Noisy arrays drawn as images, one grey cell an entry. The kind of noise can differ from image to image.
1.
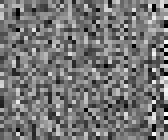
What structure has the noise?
columns of uneven size
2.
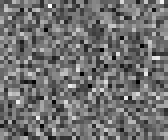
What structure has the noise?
independent entries
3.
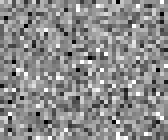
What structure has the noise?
heavy tails
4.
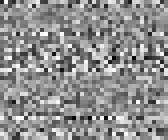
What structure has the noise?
rows of uneven size
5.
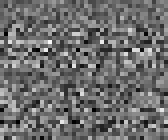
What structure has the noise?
rows of uneven size
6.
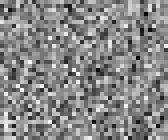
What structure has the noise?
independent entries
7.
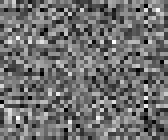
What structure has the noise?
low rank plus noise
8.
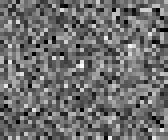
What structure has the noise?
low rank plus noise
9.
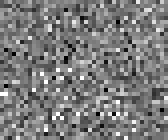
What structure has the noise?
heavy tails
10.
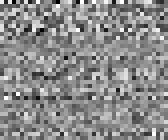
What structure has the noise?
rows of uneven size
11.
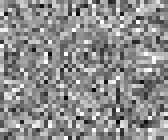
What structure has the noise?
low rank plus noise
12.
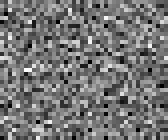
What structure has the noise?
low rank plus noise
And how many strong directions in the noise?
five to eight
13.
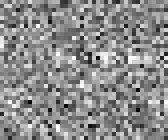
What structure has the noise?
low rank plus noise
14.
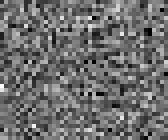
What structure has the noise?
low rank plus noise
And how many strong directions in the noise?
five to eight
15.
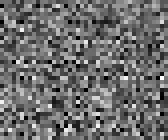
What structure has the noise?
low rank plus noise
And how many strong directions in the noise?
three or four
